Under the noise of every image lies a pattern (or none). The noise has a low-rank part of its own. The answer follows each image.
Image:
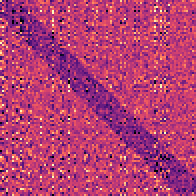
a diagonal band
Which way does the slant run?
top left to bottom right
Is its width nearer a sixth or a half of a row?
a sixth
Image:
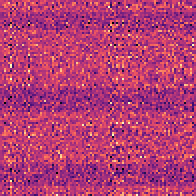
bands of rows
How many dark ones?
3
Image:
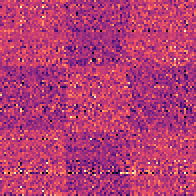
a checkerboard
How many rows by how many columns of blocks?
3 by 3
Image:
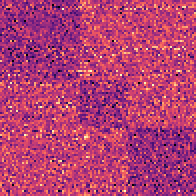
blocks along the diagonal
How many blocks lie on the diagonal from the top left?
3
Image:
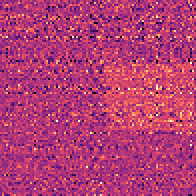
one block
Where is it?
middle right
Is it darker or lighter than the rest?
lighter
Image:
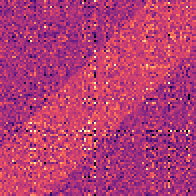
a diagonal band
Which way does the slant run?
bottom left to top right
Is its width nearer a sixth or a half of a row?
a half
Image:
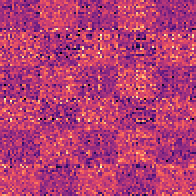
a checkerboard
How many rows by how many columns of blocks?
6 by 5
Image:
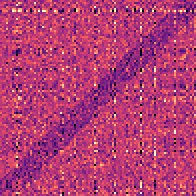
a diagonal band
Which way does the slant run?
bottom left to top right
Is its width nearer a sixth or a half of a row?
a sixth
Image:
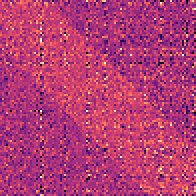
a diagonal band
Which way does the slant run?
top left to bottom right
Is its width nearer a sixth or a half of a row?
a half
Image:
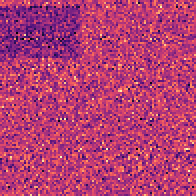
one block
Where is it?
top left
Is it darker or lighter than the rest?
darker
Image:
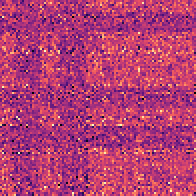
bands of rows crossing bands of columns
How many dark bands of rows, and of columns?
3 and 2
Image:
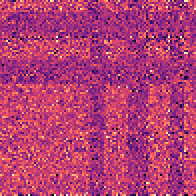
bands of rows crossing bands of columns
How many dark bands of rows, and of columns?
2 and 3
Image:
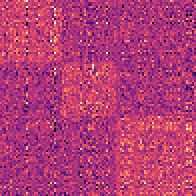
blocks along the diagonal
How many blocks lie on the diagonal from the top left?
3
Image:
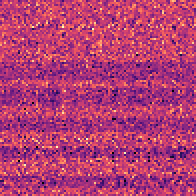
bands of rows
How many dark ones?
5
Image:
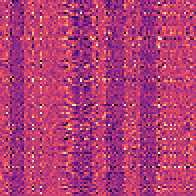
bands of columns
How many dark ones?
4
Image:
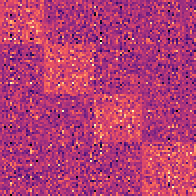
blocks along the diagonal
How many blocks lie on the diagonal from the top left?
4
